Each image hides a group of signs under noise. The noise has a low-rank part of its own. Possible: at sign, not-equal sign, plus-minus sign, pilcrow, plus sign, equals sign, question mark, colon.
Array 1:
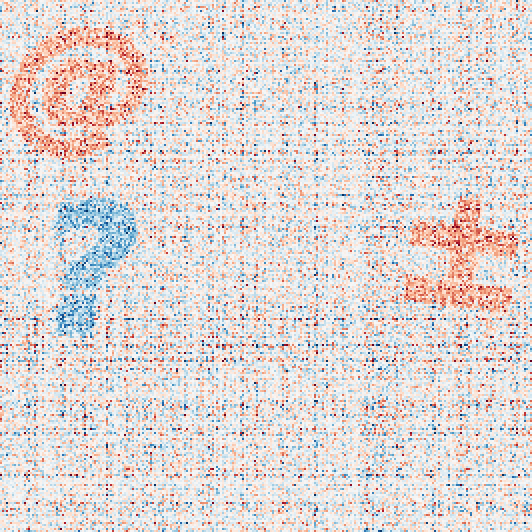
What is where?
top left: red at sign; middle left: blue question mark; middle right: red plus-minus sign
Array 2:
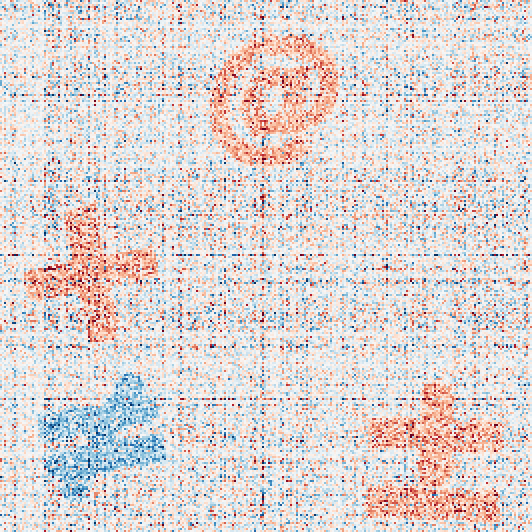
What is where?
top middle: red at sign; middle left: red plus sign; bottom left: blue not-equal sign; bottom right: red plus-minus sign
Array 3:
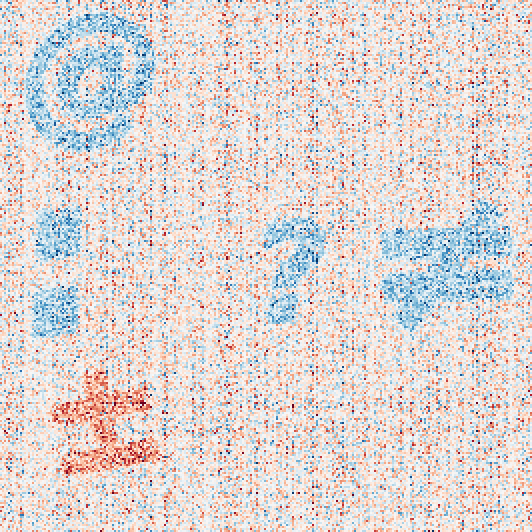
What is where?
top left: blue at sign; middle left: blue colon; centre: blue question mark; middle right: blue not-equal sign; bottom left: red plus-minus sign
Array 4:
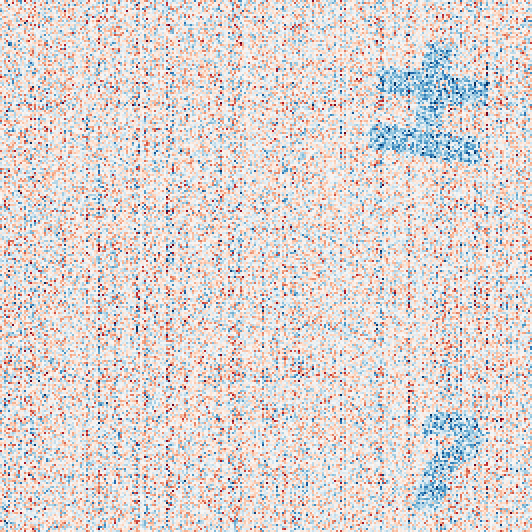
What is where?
top right: blue plus-minus sign; bottom right: blue question mark
